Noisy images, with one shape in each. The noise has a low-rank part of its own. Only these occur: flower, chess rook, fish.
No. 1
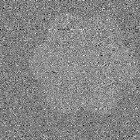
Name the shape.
flower
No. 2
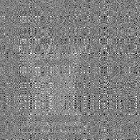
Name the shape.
chess rook
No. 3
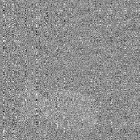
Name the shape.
fish
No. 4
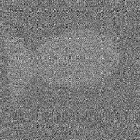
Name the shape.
fish
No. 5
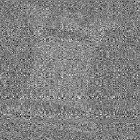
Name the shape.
chess rook
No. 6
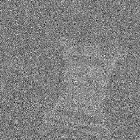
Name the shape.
chess rook
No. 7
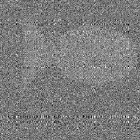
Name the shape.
fish
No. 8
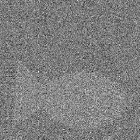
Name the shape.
fish
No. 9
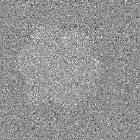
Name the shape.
flower
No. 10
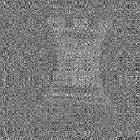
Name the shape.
chess rook
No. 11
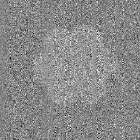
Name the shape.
flower
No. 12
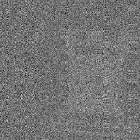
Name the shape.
chess rook
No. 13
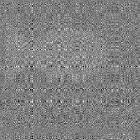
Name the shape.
fish
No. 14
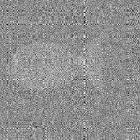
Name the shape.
fish
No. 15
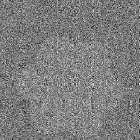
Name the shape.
flower
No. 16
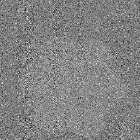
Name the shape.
flower
